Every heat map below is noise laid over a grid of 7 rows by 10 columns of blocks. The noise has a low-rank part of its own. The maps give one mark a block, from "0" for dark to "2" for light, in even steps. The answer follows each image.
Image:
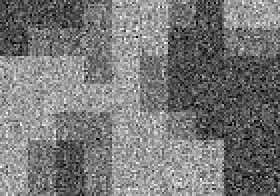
0001221022
0111220011
2221210000
2222210000
2211221000
2101222200
2101222200
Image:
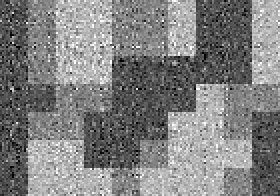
0122112002
0122112002
0122000002
0011000211
0110002210
0220012220
0222122210
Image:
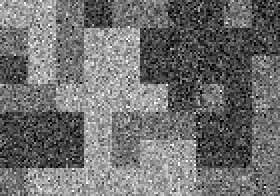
2210110010
1212200000
0212200001
1122220101
0002111001
0002122001
1222222111
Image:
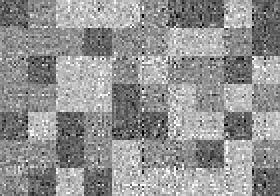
0122210020
1110112210
1022121102
1122012121
0201002202
1101211021
1020222220
